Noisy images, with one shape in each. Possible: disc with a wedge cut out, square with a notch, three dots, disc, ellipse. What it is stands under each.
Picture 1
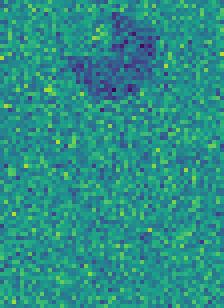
dark disc with a wedge cut out, top middle
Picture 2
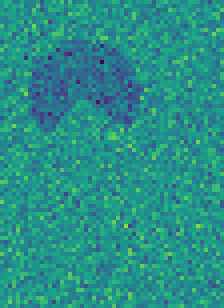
dark disc with a wedge cut out
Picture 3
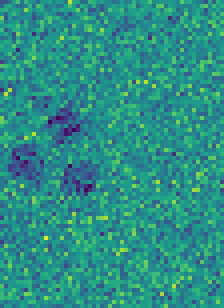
dark three dots, middle left
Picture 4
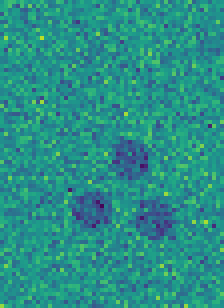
dark three dots
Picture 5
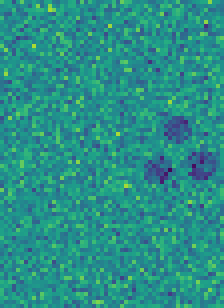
dark three dots, middle right
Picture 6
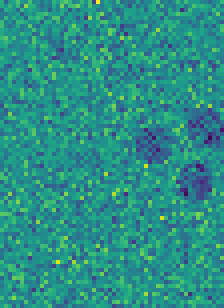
dark three dots, middle right
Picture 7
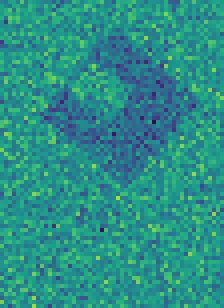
dark square with a notch
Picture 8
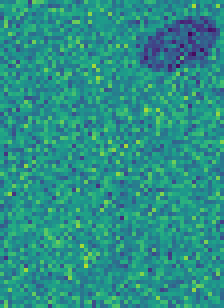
dark ellipse, top right
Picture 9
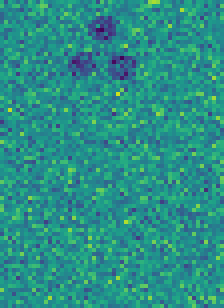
dark three dots, top middle
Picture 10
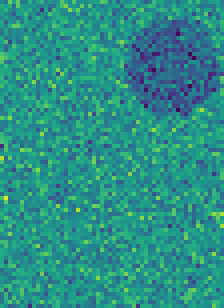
dark disc, top right
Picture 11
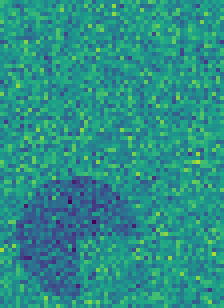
dark disc with a wedge cut out
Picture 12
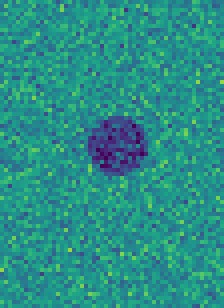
dark disc, centre
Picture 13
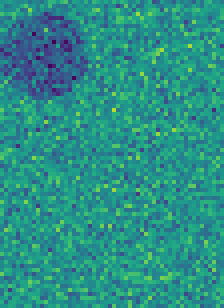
dark disc, top left
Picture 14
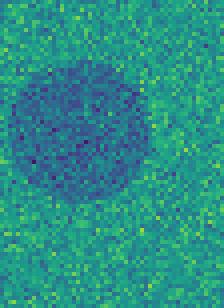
dark disc
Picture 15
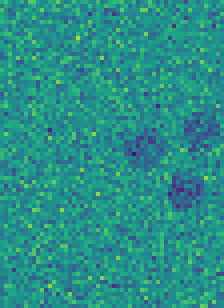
dark three dots, middle right
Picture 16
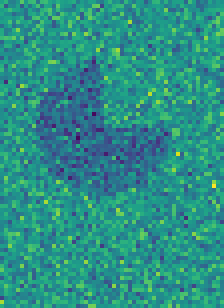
dark disc with a wedge cut out
